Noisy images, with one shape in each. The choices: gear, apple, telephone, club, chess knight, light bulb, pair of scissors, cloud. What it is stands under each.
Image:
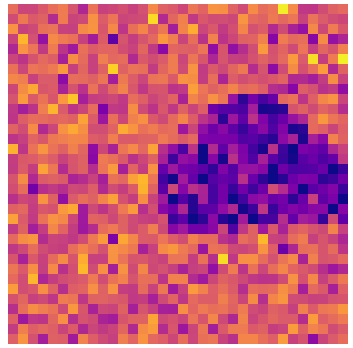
cloud
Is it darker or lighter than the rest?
darker
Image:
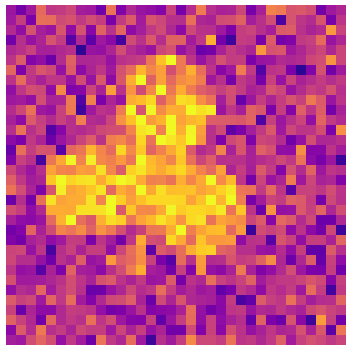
club
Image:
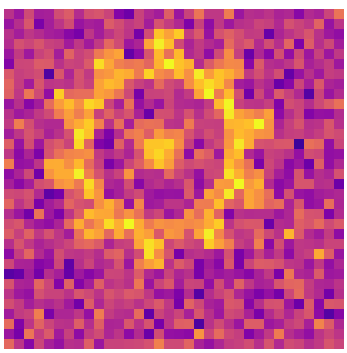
gear
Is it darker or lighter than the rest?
lighter
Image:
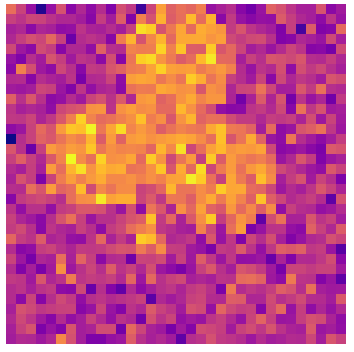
club
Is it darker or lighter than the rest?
lighter
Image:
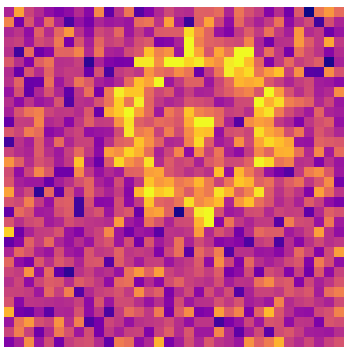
gear
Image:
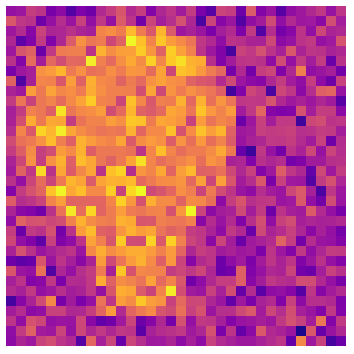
light bulb
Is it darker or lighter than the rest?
lighter
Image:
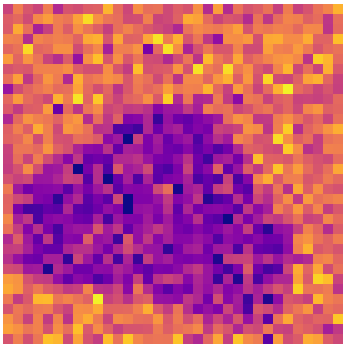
cloud
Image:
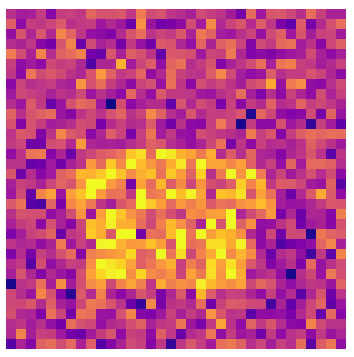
telephone
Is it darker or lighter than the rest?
lighter
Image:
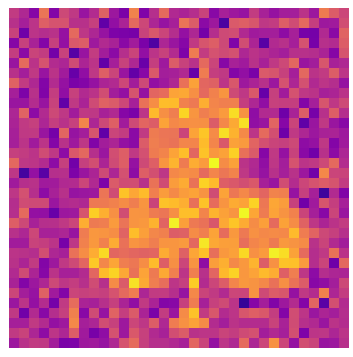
club
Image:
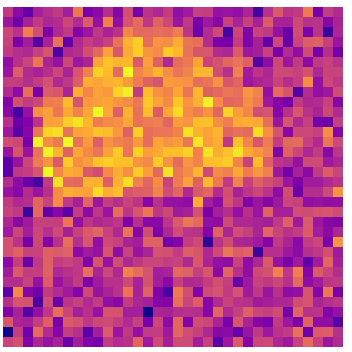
cloud
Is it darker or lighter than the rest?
lighter
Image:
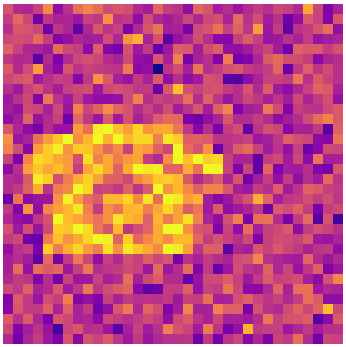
telephone
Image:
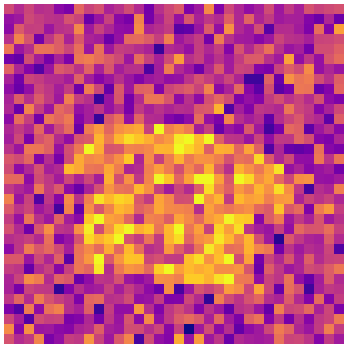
telephone
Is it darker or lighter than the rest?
lighter
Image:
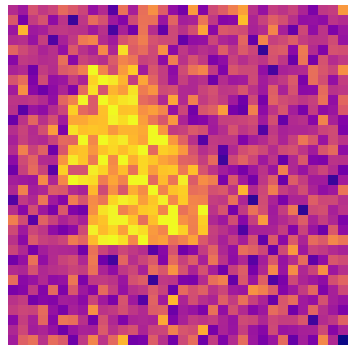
chess knight
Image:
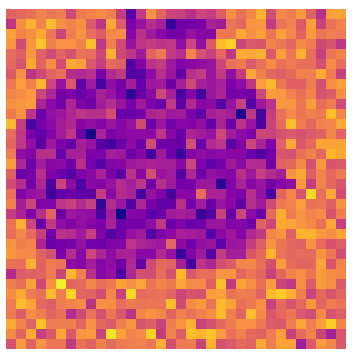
apple
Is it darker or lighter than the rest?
darker
